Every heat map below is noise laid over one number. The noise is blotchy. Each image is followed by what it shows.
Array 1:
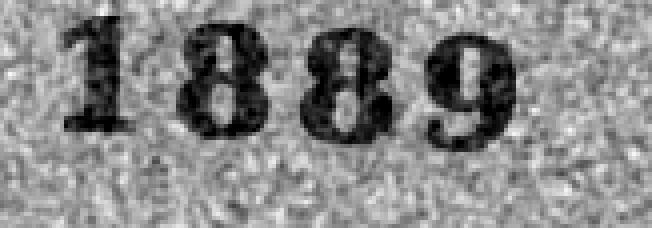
1889
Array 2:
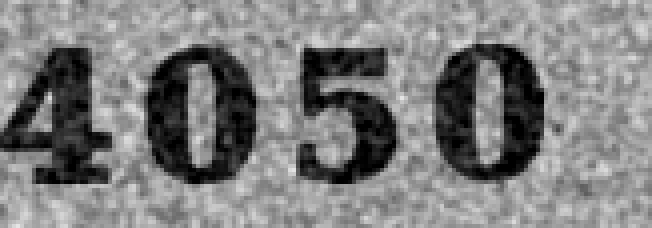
4050
